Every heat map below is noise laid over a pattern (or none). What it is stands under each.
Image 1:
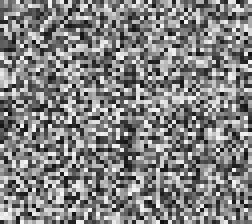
only noise
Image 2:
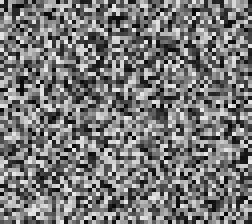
only noise
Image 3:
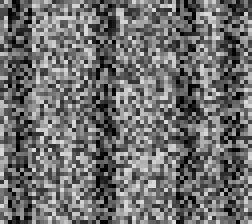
bands of columns
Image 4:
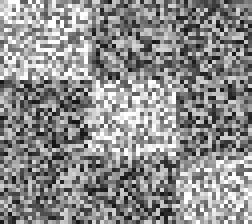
blocks along the diagonal
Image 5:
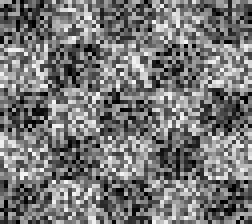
a checkerboard
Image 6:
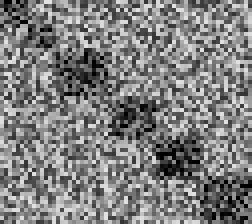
blocks along the diagonal
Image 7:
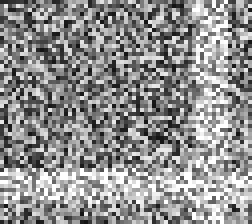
bands of rows crossing bands of columns
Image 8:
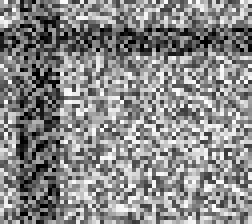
bands of rows crossing bands of columns
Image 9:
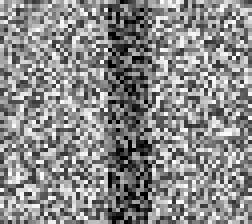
one band of columns
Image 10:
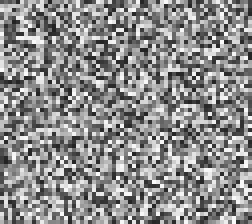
only noise
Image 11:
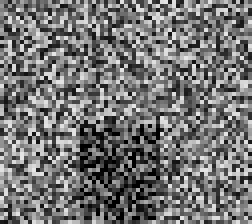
one block
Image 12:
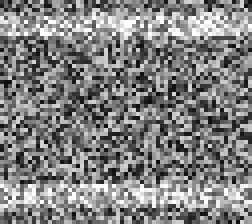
bands of rows
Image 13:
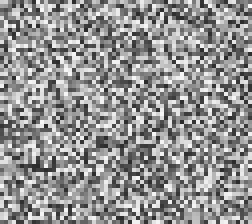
only noise
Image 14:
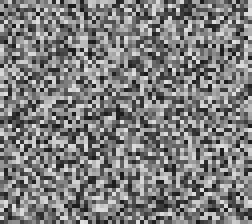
only noise
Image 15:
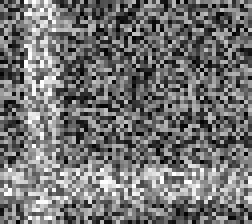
bands of rows crossing bands of columns
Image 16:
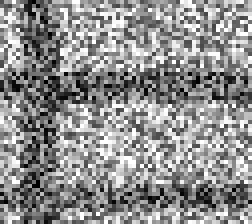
bands of rows crossing bands of columns
